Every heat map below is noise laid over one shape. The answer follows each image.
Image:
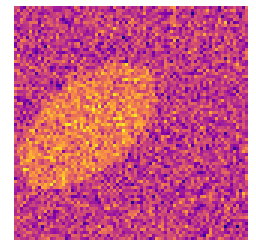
ellipse
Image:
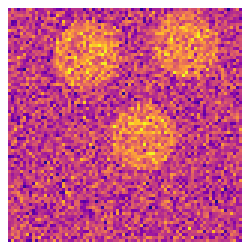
three dots
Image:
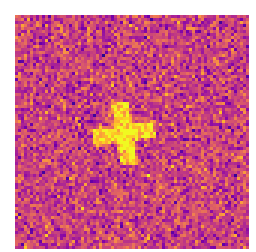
cross
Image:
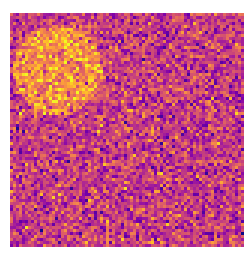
disc
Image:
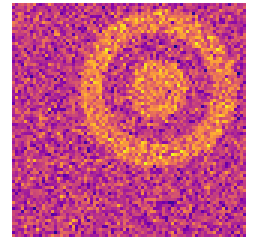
bullseye
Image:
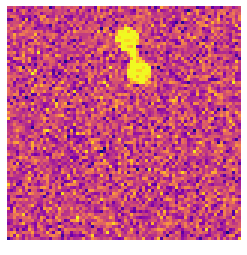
dumbbell
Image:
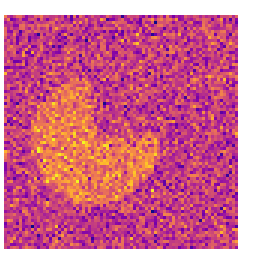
disc with a wedge cut out
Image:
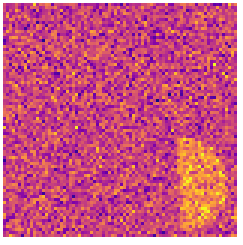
half disc
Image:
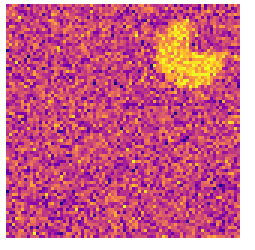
disc with a wedge cut out
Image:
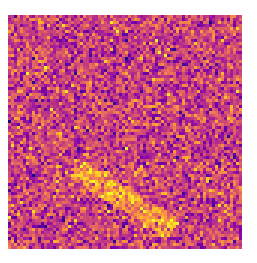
bar
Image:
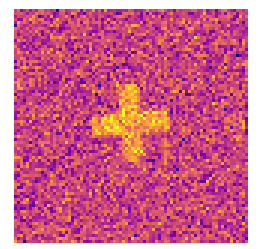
cross
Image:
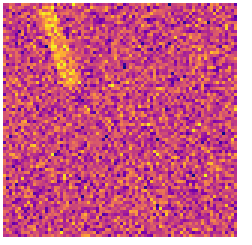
bar
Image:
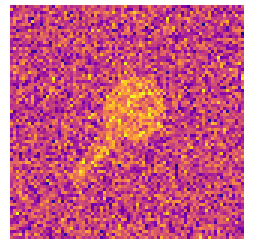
lollipop
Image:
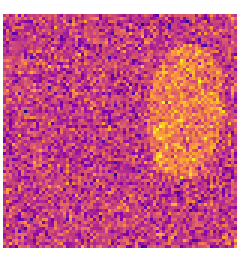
ellipse
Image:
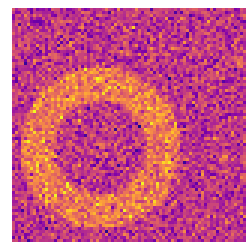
ring
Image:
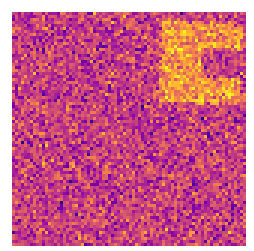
square with a notch
